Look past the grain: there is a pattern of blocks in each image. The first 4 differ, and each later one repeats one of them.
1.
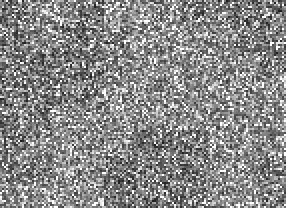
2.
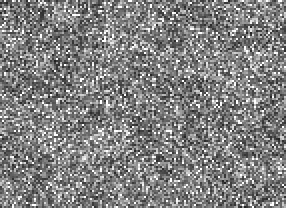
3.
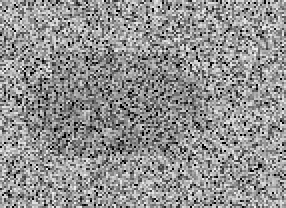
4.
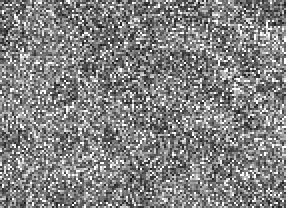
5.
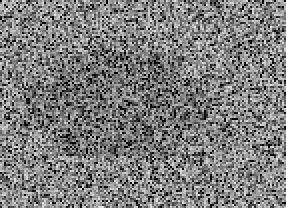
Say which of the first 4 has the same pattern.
3
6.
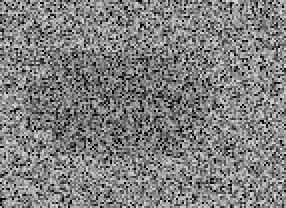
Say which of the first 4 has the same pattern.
3
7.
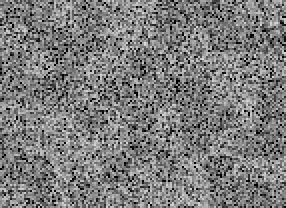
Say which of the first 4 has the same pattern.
2
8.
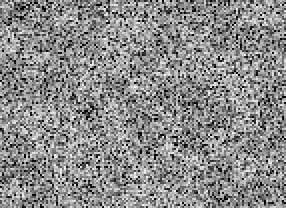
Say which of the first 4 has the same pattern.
2
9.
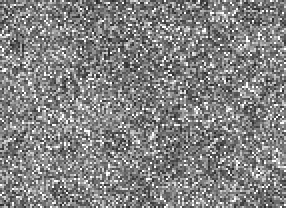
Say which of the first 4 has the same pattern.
4
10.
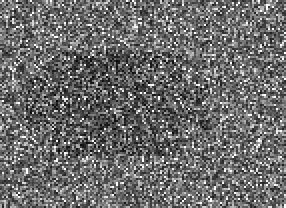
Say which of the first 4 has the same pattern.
3
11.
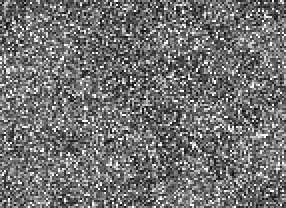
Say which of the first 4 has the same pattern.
4
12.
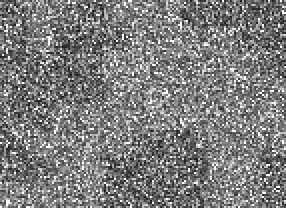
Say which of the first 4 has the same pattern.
1
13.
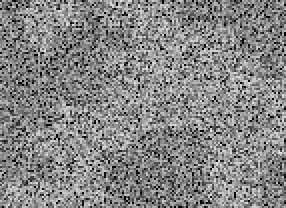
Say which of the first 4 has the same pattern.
1
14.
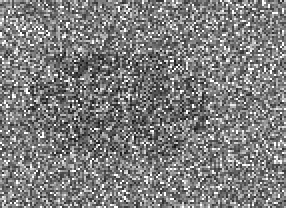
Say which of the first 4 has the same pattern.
3
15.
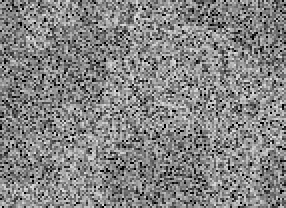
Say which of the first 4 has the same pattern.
1
